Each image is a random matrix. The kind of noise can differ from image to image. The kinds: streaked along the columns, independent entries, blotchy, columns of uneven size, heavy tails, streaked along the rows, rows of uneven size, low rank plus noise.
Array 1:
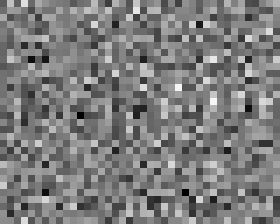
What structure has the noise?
low rank plus noise
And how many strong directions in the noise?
two
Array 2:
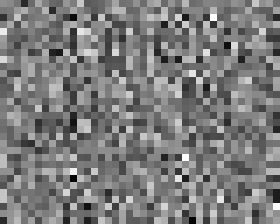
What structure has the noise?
low rank plus noise
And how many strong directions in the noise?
two
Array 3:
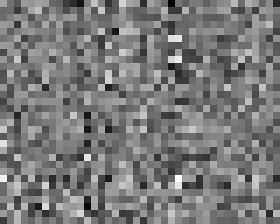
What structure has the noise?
low rank plus noise
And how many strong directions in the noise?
three or four
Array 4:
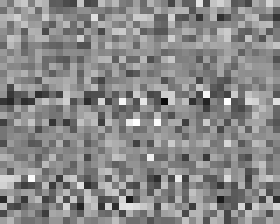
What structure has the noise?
rows of uneven size
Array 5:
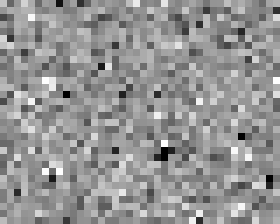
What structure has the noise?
heavy tails
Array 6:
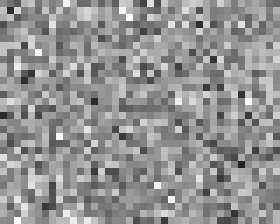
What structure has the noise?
independent entries
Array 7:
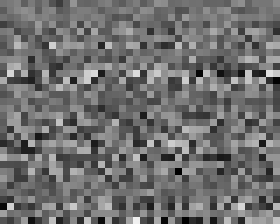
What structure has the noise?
rows of uneven size
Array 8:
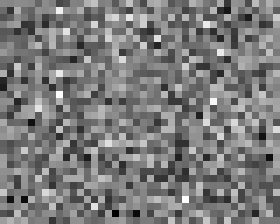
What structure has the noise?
independent entries
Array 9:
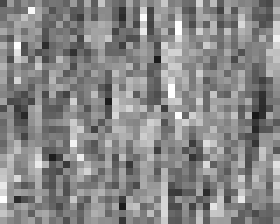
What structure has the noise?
streaked along the columns
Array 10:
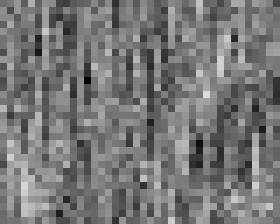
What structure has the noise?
streaked along the columns
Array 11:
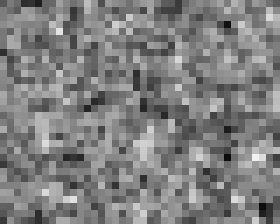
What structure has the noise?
blotchy
